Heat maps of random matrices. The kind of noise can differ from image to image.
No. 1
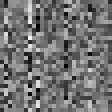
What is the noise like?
columns of uneven size
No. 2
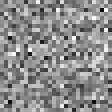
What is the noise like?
low rank plus noise
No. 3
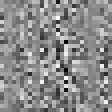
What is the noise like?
columns of uneven size
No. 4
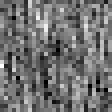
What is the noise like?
streaked along the columns
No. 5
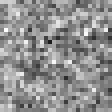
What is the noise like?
blotchy
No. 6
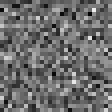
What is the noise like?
independent entries
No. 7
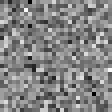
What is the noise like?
independent entries
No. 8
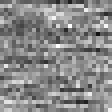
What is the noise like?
streaked along the rows
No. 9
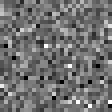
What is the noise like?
heavy tails
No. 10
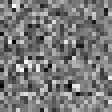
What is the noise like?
low rank plus noise
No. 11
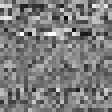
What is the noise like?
rows of uneven size
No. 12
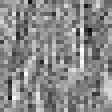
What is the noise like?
streaked along the columns
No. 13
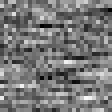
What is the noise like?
streaked along the rows
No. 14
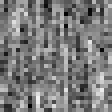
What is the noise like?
streaked along the columns
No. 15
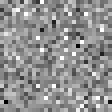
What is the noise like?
heavy tails
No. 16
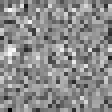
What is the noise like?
low rank plus noise
